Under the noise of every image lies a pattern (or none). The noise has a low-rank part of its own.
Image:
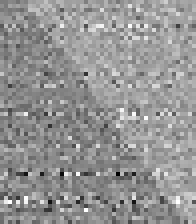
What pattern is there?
a sharp edge
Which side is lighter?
top right
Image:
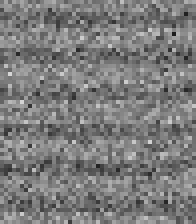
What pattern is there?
horizontal stripes
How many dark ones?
6
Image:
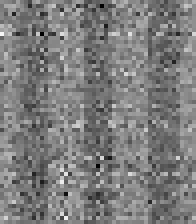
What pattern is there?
vertical stripes
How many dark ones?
3
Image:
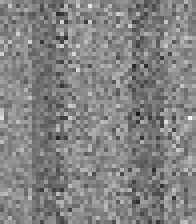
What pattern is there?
vertical stripes
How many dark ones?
2
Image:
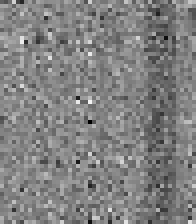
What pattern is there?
one vertical stripe
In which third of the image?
right
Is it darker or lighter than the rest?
darker
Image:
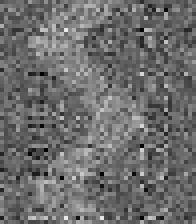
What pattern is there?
a wavy band
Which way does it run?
top to bottom
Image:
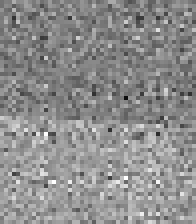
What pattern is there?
a sharp edge
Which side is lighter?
bottom
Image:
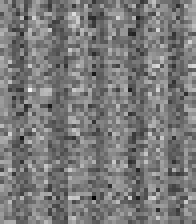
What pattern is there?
vertical stripes
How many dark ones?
5
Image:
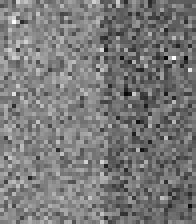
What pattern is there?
a sharp edge
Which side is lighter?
left
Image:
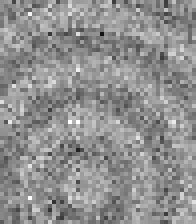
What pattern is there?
rings round one point
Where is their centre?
bottom middle
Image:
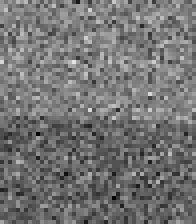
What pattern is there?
a sharp edge
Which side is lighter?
top
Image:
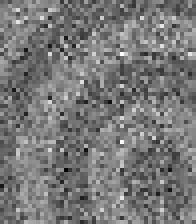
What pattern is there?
rings round one point
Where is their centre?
bottom right
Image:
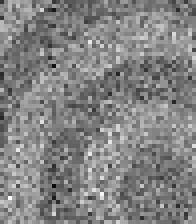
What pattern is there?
rings round one point
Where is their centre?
bottom right
